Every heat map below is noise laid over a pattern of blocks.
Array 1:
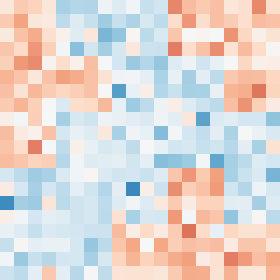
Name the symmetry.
mirrored about the diagonal from the bottom left
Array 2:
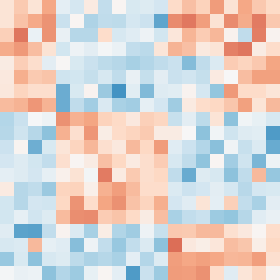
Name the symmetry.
mirrored about the diagonal from the bottom left
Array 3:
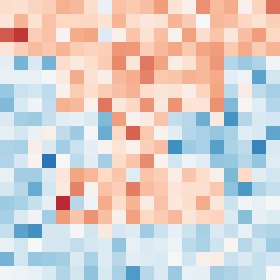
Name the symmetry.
left and right mirror each other
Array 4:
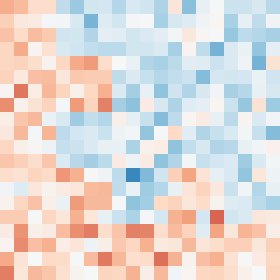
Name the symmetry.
mirrored about the diagonal from the bottom left
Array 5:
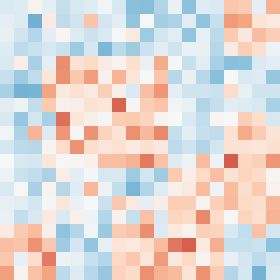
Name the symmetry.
mirrored about the diagonal from the top left
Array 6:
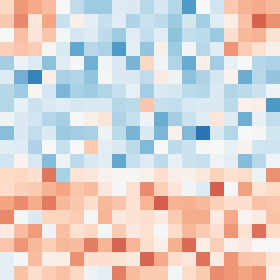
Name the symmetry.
left and right mirror each other
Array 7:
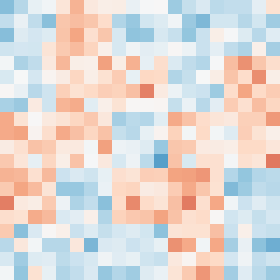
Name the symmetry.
the same after a half turn
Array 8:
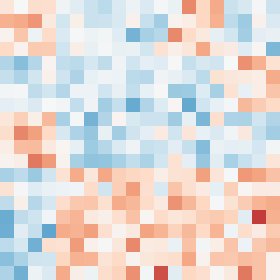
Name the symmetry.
no symmetry
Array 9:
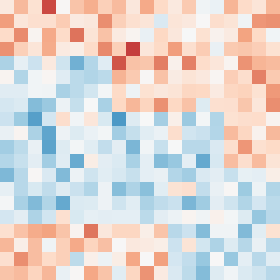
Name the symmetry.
no symmetry
